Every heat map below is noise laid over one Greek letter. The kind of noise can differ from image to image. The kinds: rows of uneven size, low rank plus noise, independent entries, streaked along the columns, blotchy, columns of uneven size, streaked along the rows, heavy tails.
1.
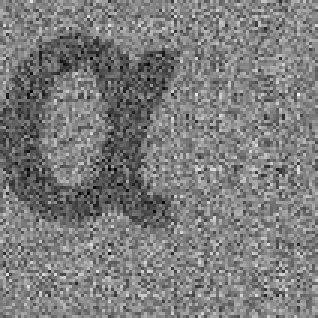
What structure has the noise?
low rank plus noise
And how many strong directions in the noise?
three or four
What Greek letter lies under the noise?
alpha
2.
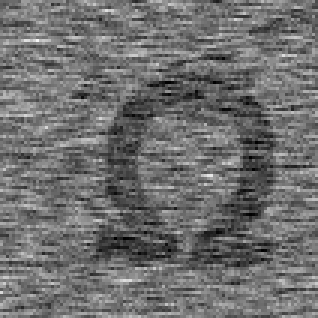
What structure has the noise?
streaked along the rows
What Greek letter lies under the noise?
omega
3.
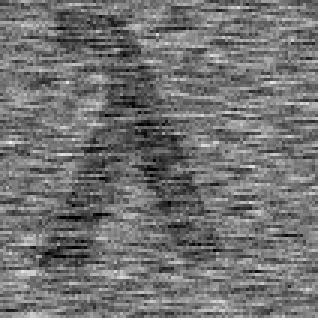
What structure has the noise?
streaked along the rows
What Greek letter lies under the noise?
lambda
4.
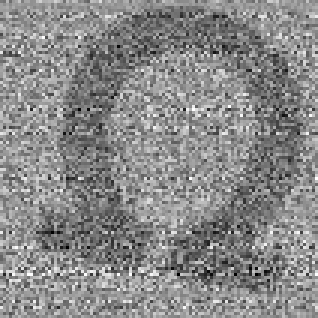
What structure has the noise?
rows of uneven size
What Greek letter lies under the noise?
omega
